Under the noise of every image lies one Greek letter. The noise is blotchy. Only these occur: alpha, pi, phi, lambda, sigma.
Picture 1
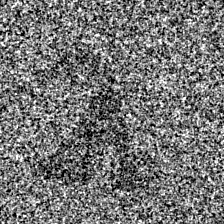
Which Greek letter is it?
lambda
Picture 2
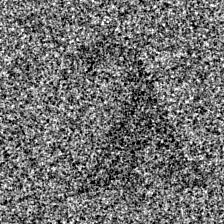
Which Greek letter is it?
lambda
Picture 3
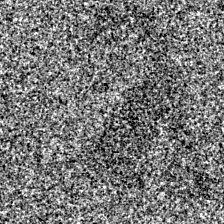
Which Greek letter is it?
lambda
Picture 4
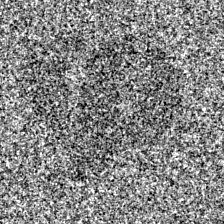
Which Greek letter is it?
phi
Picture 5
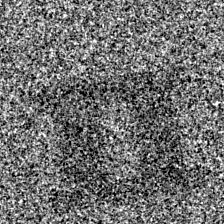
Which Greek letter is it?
pi
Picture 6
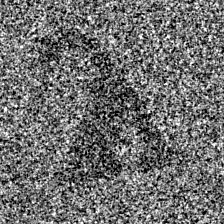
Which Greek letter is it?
lambda
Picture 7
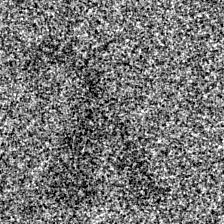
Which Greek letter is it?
lambda
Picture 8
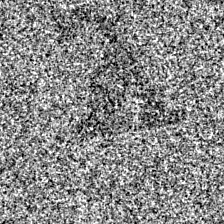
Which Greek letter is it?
lambda
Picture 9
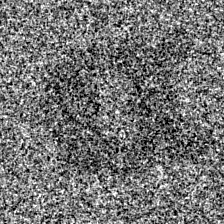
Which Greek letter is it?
alpha
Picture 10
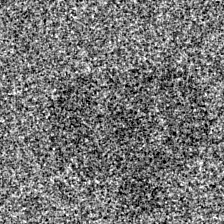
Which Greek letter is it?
phi
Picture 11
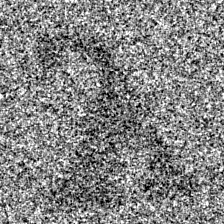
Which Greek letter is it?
lambda
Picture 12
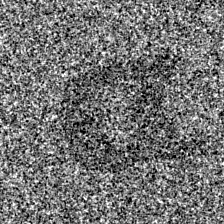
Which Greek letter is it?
alpha
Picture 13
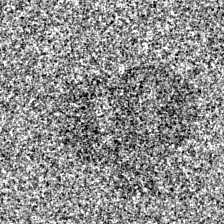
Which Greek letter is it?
phi
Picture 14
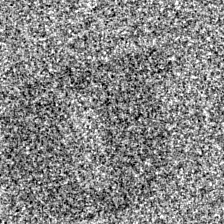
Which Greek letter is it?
sigma
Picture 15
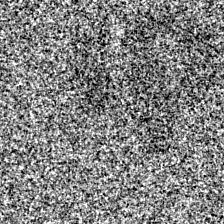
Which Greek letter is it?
phi
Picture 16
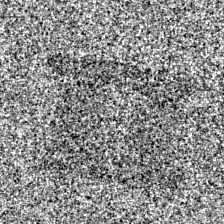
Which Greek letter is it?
pi
